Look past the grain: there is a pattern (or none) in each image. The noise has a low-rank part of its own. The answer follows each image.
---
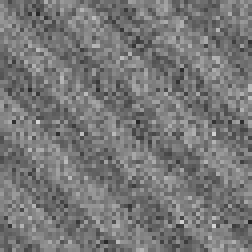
diagonal stripes
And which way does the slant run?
top left to bottom right
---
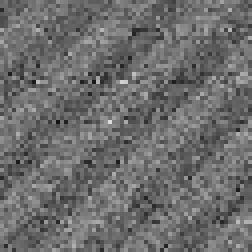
diagonal stripes
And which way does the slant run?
bottom left to top right
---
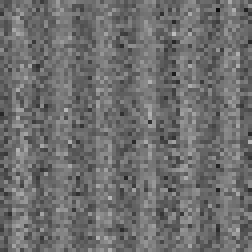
vertical stripes
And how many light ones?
6
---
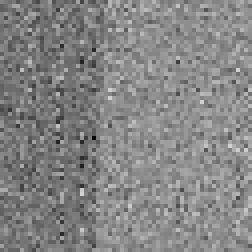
a sharp edge
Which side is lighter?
right
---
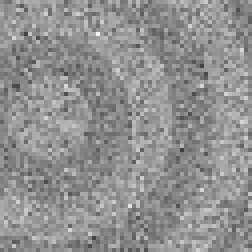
rings round one point
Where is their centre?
middle left
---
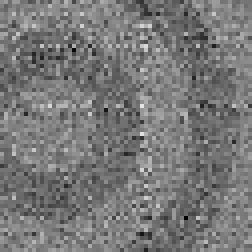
rings round one point
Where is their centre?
middle left
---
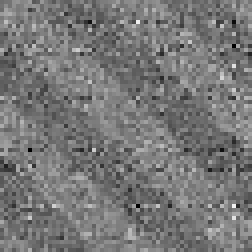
diagonal stripes
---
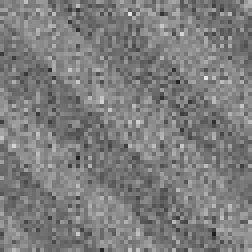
diagonal stripes
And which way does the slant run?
top left to bottom right
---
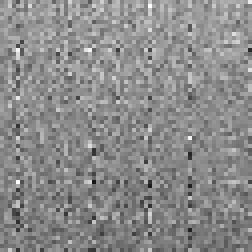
a smooth slope
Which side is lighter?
top
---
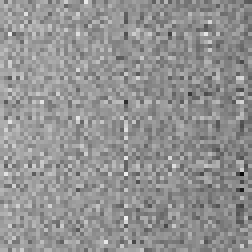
a smooth slope
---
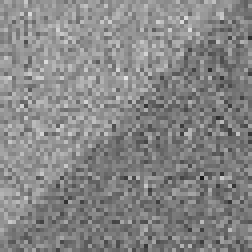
a sharp edge
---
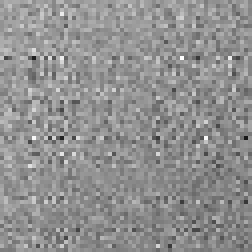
a smooth slope
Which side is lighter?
top left
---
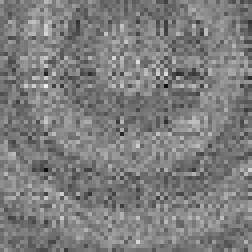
rings round one point
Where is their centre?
top middle
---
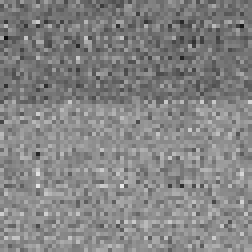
a sharp edge
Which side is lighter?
bottom
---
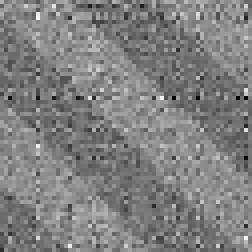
diagonal stripes
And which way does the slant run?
top left to bottom right
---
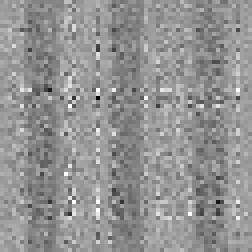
vertical stripes
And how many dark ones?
3
